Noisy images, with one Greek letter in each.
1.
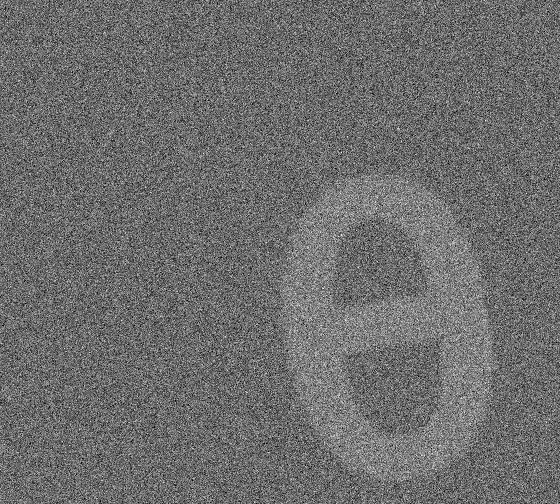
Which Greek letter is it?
theta
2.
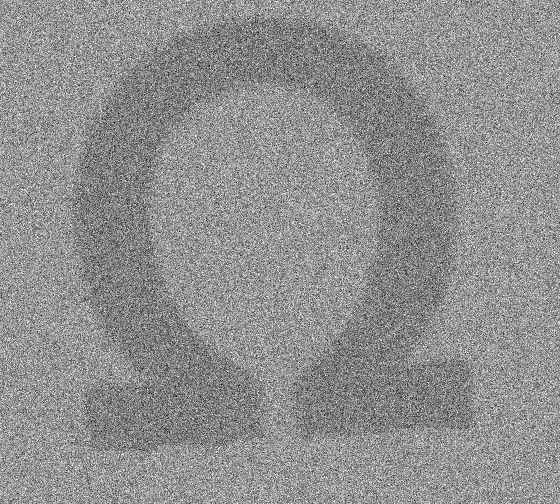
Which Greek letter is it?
omega
